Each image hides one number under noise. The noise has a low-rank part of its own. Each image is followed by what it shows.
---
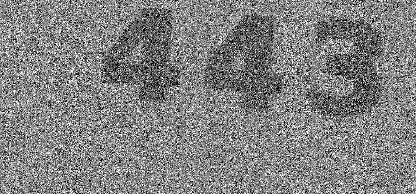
443
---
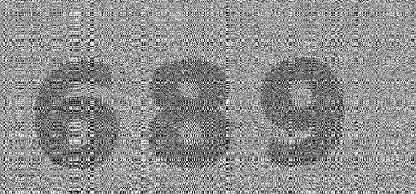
689
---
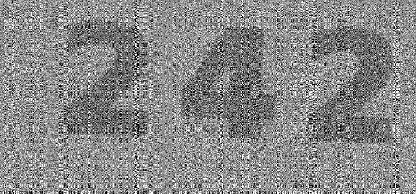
242
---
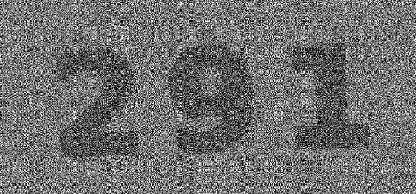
291
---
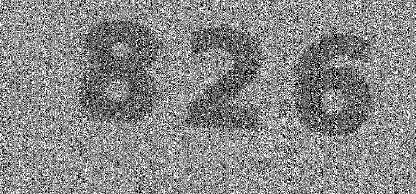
826
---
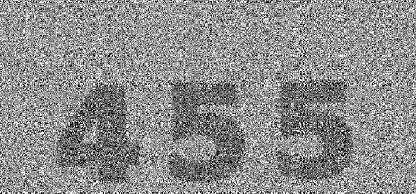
455
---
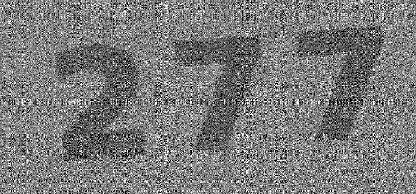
277
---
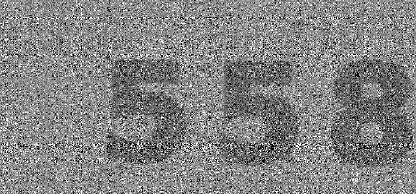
558
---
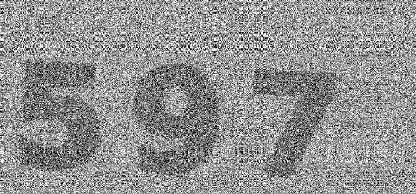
597
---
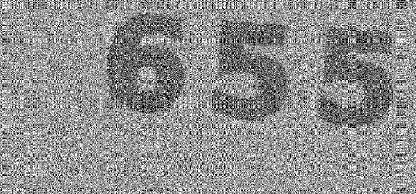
655
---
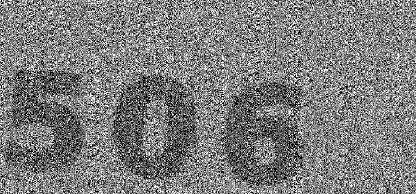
506
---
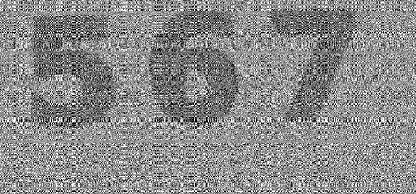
567
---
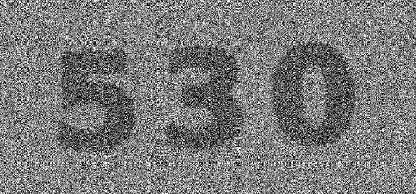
530
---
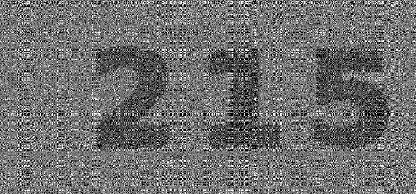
215
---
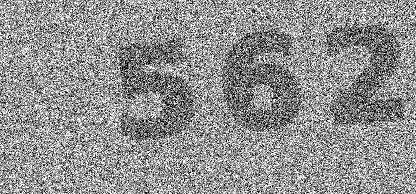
562
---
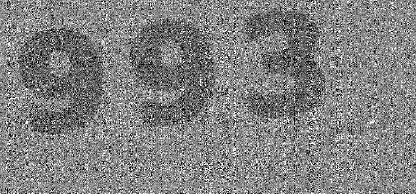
993
